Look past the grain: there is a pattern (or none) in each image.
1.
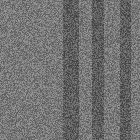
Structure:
bands of columns
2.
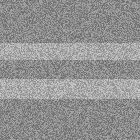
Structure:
bands of rows
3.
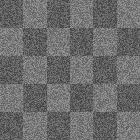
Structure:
a checkerboard
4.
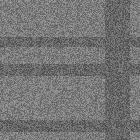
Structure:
bands of rows crossing bands of columns
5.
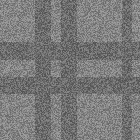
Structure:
bands of rows crossing bands of columns
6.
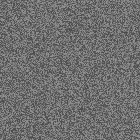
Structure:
only noise
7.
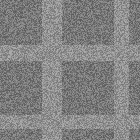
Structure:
bands of rows crossing bands of columns
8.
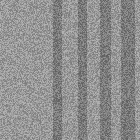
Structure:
bands of columns
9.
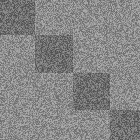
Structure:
blocks along the diagonal
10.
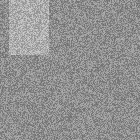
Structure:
one block
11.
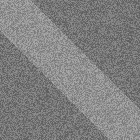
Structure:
a diagonal band
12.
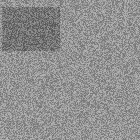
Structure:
one block
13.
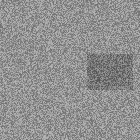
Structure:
one block
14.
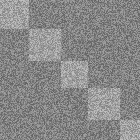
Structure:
blocks along the diagonal
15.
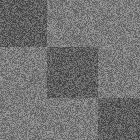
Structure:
blocks along the diagonal
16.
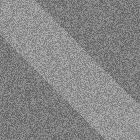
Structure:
a diagonal band
